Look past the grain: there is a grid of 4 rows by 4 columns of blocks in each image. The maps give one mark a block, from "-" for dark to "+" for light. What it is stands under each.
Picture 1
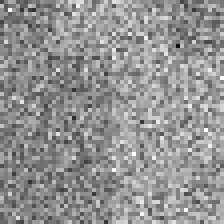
-++-
--++
--++
--++
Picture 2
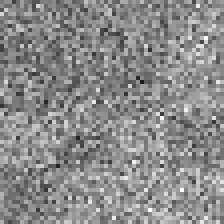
---+
---+
+-+-
-+++
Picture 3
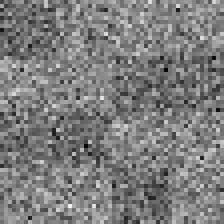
-+++
++--
--++
++-+
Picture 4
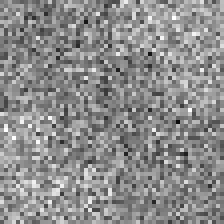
--++
---+
+---
++--
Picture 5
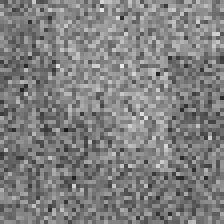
-+++
-++-
--+-
----
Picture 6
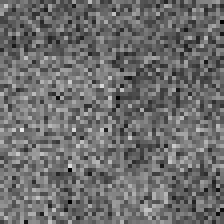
----
++--
++-+
+-+-
